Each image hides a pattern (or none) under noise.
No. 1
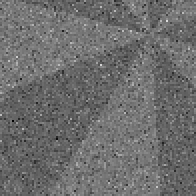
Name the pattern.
spokes from one point
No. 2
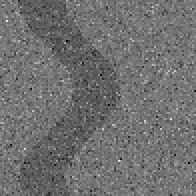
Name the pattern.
a wavy band
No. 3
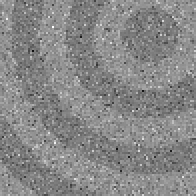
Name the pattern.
rings round one point
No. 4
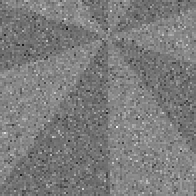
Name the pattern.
spokes from one point
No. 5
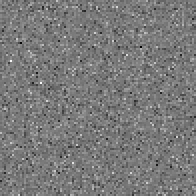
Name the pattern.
only noise
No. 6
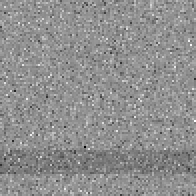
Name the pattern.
one horizontal stripe
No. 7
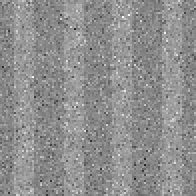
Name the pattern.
vertical stripes
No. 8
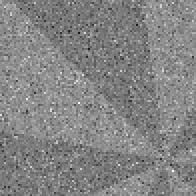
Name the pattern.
spokes from one point
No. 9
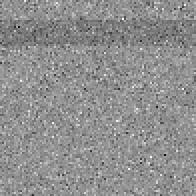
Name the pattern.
one horizontal stripe
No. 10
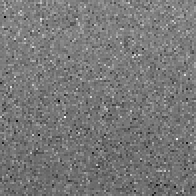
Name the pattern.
a smooth slope
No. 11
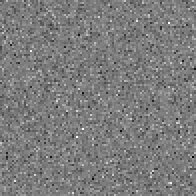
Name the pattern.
only noise
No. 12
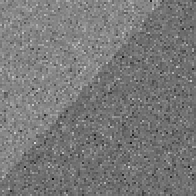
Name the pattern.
a sharp edge
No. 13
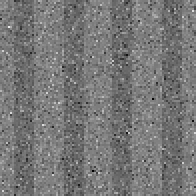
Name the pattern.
vertical stripes
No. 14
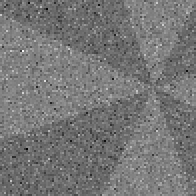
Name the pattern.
spokes from one point
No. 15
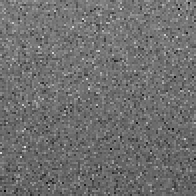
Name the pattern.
a smooth slope
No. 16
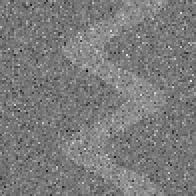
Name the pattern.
a wavy band
